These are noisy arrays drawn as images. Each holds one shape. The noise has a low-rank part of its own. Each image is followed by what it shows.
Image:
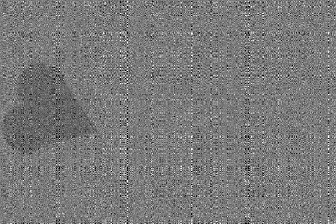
heart
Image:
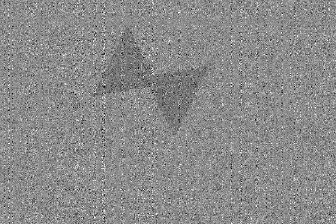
bow tie
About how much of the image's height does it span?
half
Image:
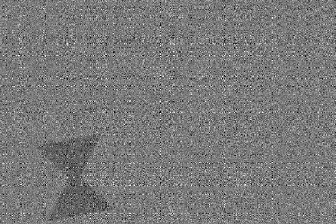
bow tie
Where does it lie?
bottom left
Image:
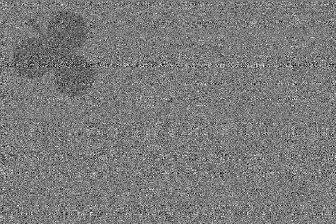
club
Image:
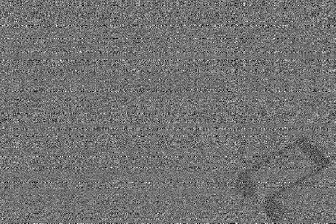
pair of musical notes
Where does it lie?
bottom right
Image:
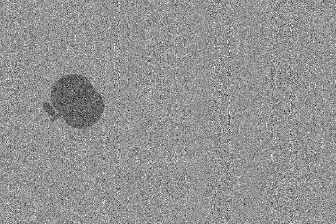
apple
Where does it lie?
middle left
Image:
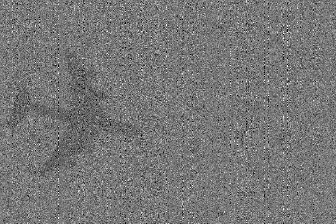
airplane
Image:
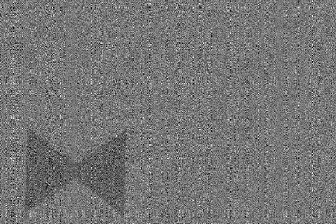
bow tie
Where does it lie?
bottom left
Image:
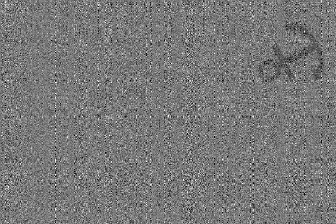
anchor
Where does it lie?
top right
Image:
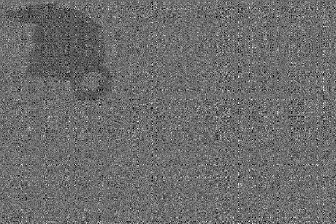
teapot
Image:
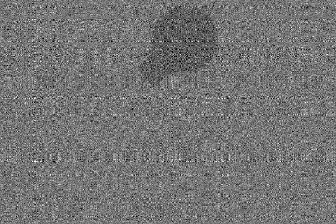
light bulb
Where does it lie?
top middle
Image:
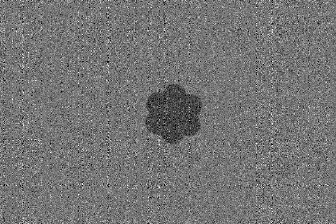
flower
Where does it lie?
centre
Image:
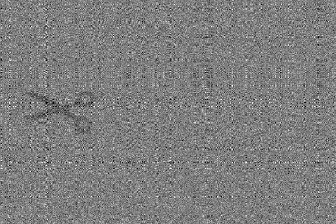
pair of scissors
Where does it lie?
middle left
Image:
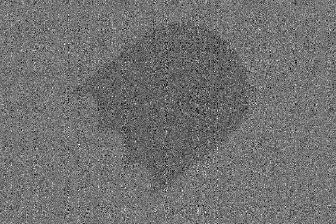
ghost
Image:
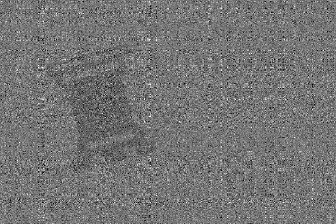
chess rook
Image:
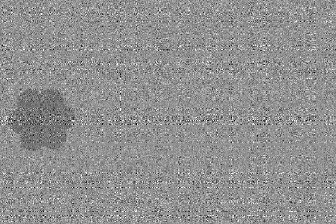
flower
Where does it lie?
middle left
